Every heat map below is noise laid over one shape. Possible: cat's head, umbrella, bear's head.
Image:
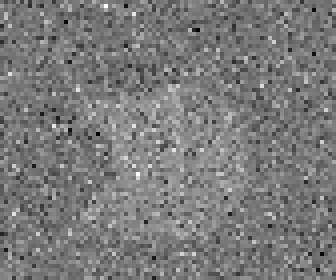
cat's head
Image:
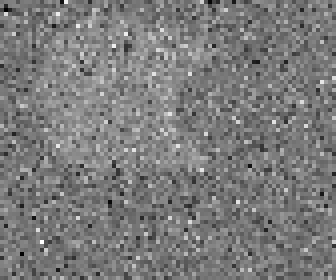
cat's head
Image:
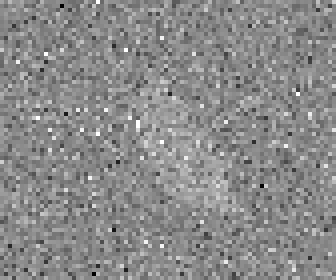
umbrella
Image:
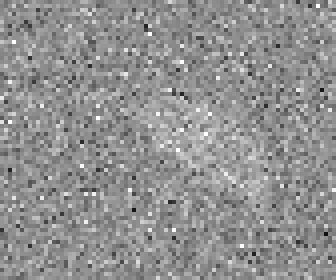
umbrella
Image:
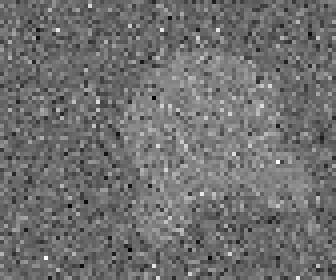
bear's head
